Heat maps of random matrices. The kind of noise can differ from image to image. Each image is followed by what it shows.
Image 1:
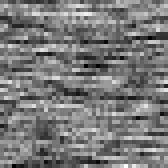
streaked along the rows
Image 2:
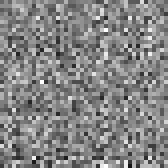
low rank plus noise
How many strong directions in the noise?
two
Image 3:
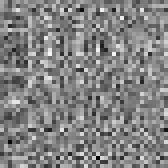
low rank plus noise
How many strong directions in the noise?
one
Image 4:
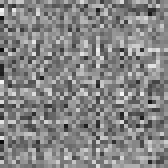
low rank plus noise
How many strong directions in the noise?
two
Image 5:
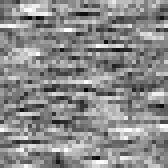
streaked along the rows
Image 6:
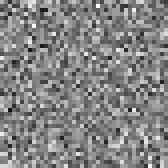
low rank plus noise
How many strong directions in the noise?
five to eight
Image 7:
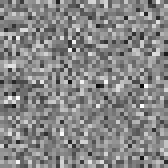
low rank plus noise
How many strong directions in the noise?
five to eight
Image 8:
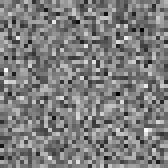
independent entries
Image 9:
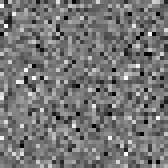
heavy tails
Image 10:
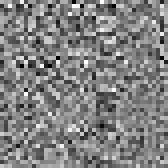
low rank plus noise
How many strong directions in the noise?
one
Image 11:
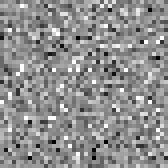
heavy tails
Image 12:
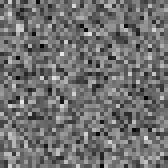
independent entries
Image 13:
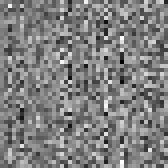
columns of uneven size
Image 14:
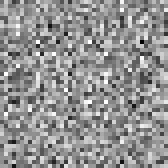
low rank plus noise
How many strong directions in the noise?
one
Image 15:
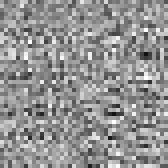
low rank plus noise
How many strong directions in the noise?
two
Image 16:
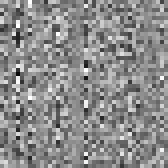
columns of uneven size
